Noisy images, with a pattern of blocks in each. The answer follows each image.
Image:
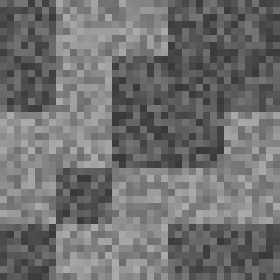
mirrored about the diagonal from the bottom left
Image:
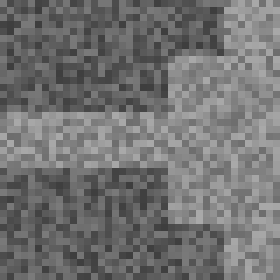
top and bottom mirror each other
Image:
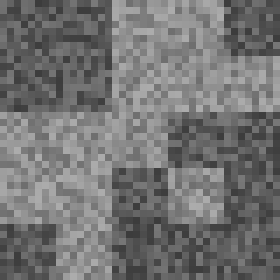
mirrored about the diagonal from the top left
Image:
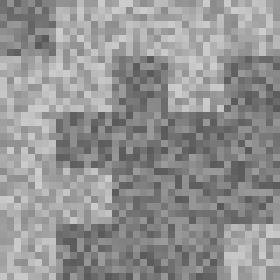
mirrored about the diagonal from the top left
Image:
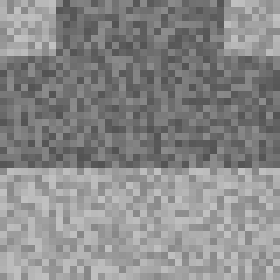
left and right mirror each other
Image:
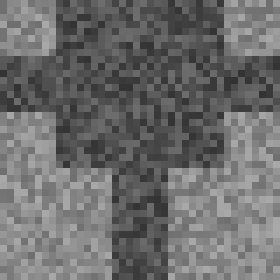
left and right mirror each other
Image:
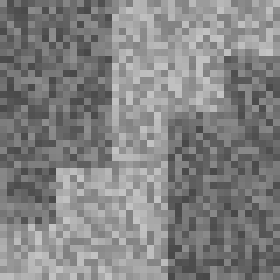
the same after a half turn
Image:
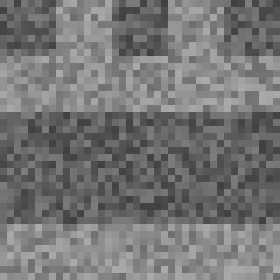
left and right mirror each other
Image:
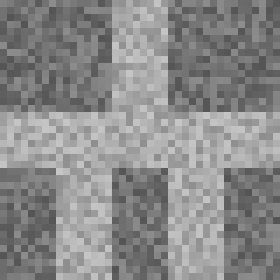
left and right mirror each other
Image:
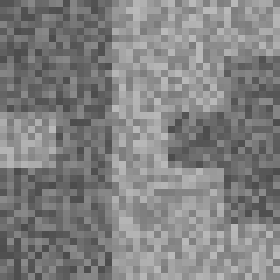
top and bottom mirror each other
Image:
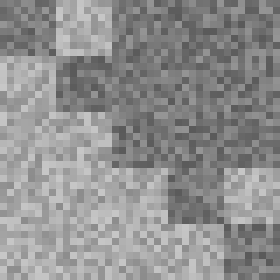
mirrored about the diagonal from the bottom left
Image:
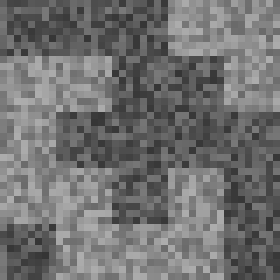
mirrored about the diagonal from the bottom left
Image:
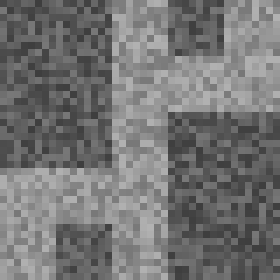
the same after a half turn
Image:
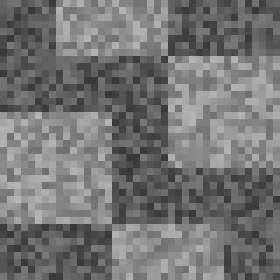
the same after a half turn
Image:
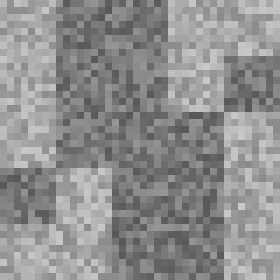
the same after a half turn
